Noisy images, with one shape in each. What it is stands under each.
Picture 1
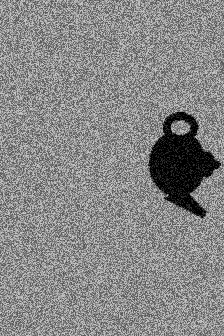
teapot
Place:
middle right
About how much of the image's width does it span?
a third
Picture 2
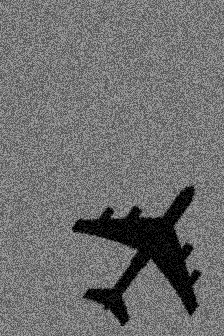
airplane
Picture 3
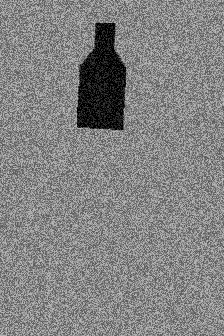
bottle
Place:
top middle
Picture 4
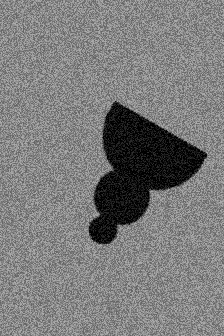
chess pawn
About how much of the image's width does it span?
half
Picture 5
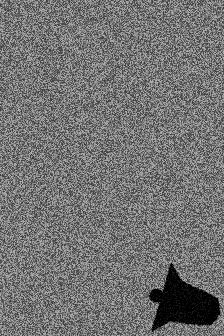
bell
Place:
bottom right
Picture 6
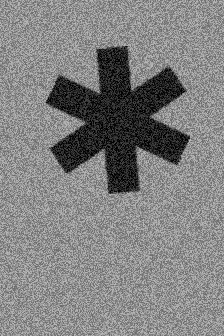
asterisk
